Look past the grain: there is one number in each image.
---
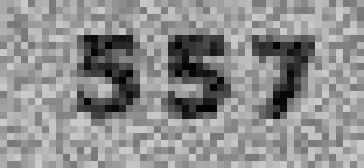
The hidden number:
557
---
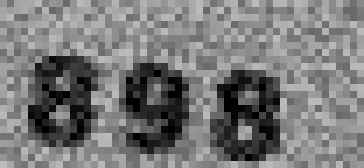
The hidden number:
898
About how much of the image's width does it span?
two thirds
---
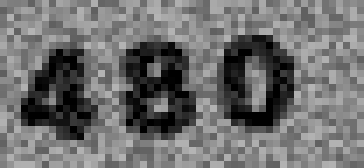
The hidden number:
480
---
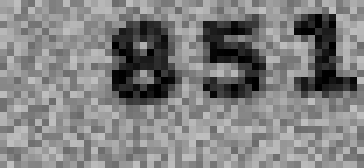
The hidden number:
851
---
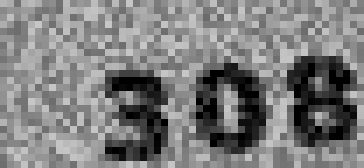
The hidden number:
308
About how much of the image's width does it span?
two thirds
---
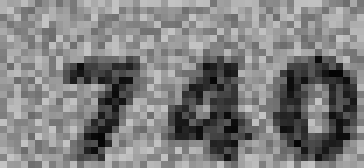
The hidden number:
740
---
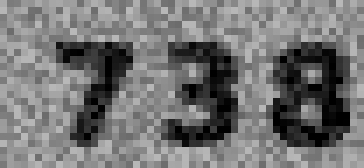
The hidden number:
738
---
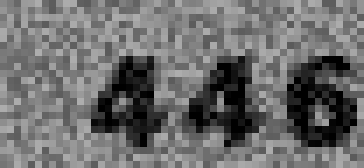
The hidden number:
446
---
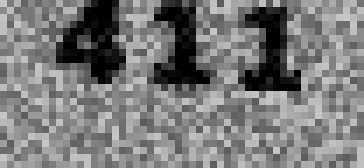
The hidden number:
411
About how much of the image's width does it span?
two thirds
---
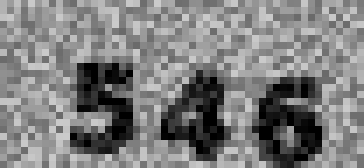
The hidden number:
546
